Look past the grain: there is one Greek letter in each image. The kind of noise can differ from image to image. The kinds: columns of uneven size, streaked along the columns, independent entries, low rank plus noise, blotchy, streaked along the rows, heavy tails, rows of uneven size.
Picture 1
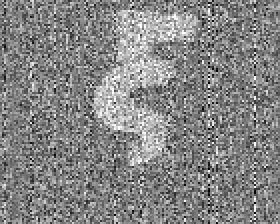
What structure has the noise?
columns of uneven size
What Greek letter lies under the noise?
xi
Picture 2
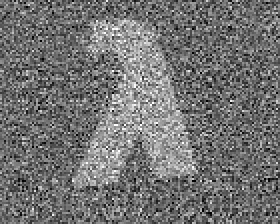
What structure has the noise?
low rank plus noise
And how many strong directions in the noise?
three or four
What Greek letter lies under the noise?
lambda
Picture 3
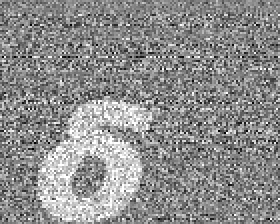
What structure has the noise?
rows of uneven size
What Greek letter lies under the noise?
delta
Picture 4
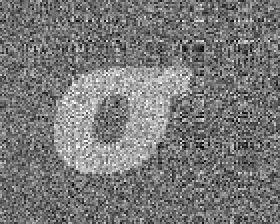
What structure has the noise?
low rank plus noise
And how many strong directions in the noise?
one
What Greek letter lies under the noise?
sigma
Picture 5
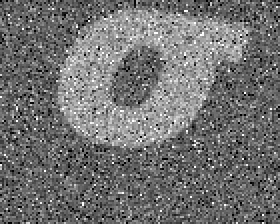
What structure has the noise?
heavy tails
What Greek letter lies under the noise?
sigma
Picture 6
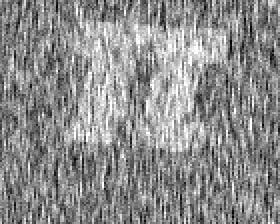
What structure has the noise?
streaked along the columns
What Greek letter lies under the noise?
pi
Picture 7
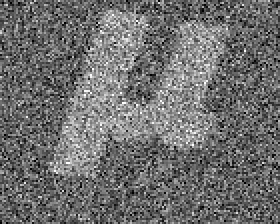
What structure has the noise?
independent entries
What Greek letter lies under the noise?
mu
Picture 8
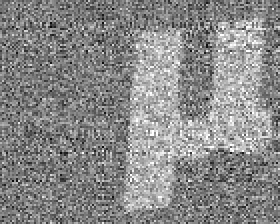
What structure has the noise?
low rank plus noise
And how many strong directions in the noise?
three or four
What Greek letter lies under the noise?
mu
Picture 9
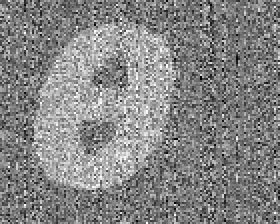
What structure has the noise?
columns of uneven size
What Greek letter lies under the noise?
theta
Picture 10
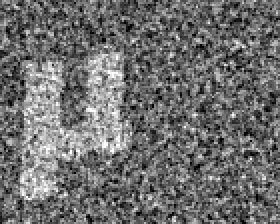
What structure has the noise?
blotchy
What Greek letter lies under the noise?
mu
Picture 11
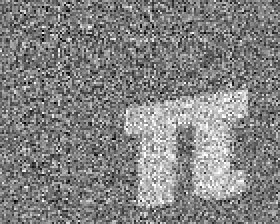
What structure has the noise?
low rank plus noise
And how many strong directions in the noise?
five to eight
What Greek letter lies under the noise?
pi
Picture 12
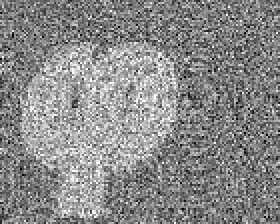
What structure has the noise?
low rank plus noise
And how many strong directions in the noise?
three or four
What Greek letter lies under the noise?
phi
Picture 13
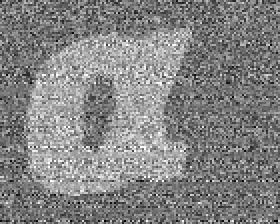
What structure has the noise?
rows of uneven size
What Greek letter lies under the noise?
alpha
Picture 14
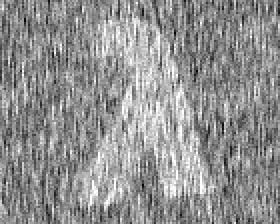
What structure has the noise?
streaked along the columns
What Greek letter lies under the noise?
lambda
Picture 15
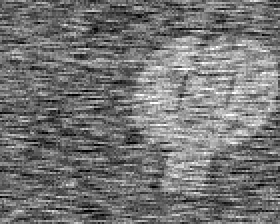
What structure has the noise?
streaked along the rows
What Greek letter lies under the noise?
phi
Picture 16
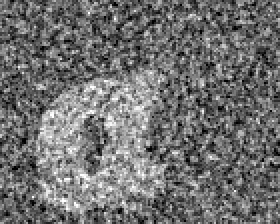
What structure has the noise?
blotchy
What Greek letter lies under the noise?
alpha
